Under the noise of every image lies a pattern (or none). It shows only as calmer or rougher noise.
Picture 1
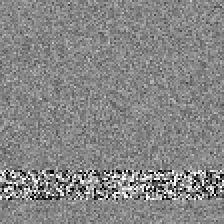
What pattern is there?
one band of rows
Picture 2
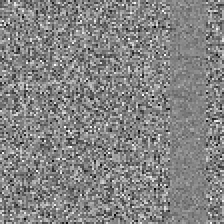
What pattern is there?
one band of columns
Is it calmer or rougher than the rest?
calmer
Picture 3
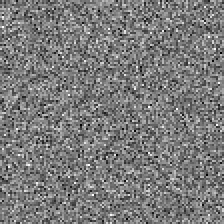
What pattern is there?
only noise
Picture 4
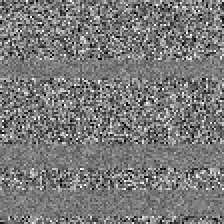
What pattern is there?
bands of rows
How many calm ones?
3
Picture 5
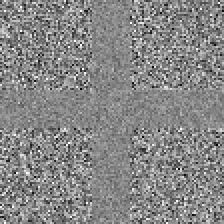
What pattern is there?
bands of rows crossing bands of columns
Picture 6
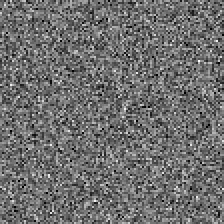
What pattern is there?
only noise
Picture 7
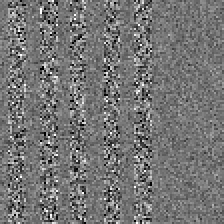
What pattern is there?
bands of columns
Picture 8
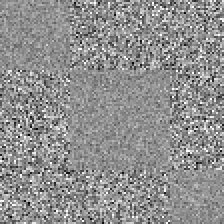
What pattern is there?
blocks along the diagonal
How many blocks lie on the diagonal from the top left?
3
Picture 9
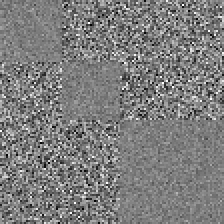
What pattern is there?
blocks along the diagonal
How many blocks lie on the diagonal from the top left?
3
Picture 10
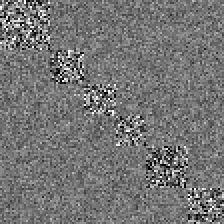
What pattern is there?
blocks along the diagonal
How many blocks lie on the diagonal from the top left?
6
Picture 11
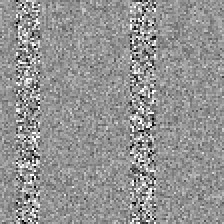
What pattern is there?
bands of columns
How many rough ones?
2
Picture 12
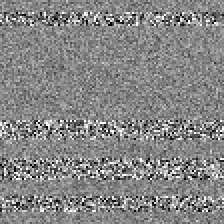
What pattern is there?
bands of rows
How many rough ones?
4
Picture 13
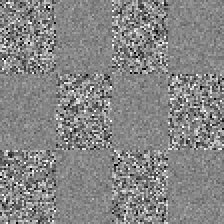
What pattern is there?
a checkerboard
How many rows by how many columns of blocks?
3 by 4
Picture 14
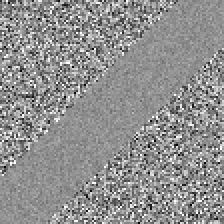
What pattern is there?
a diagonal band
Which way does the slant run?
bottom left to top right
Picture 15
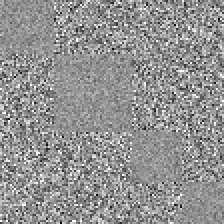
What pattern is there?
blocks along the diagonal
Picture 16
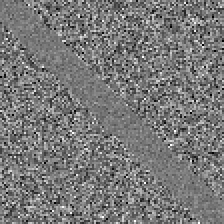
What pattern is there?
a diagonal band
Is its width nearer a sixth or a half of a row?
a sixth
